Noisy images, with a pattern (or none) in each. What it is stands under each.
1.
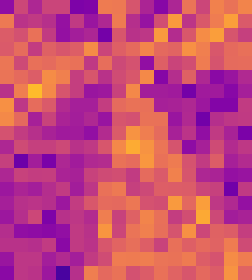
spokes from one point
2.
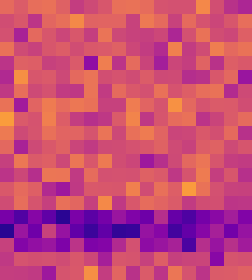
one horizontal stripe
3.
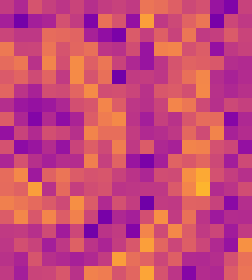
rings round one point
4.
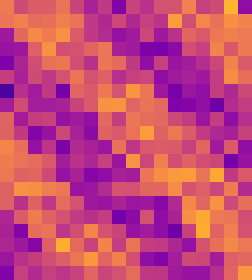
diagonal stripes
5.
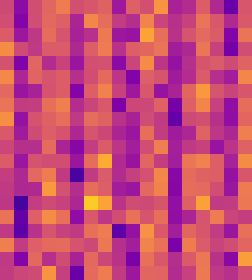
vertical stripes
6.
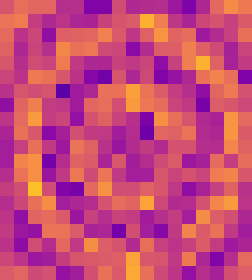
rings round one point
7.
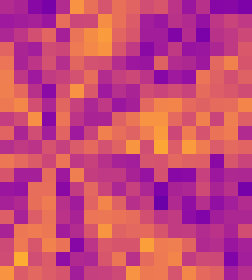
spokes from one point
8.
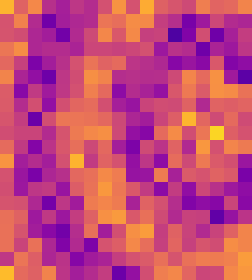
rings round one point
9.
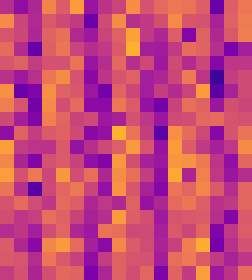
vertical stripes
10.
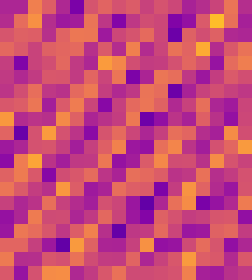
diagonal stripes
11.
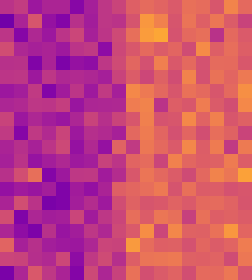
a sharp edge
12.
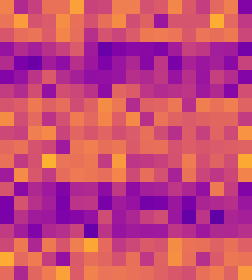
horizontal stripes
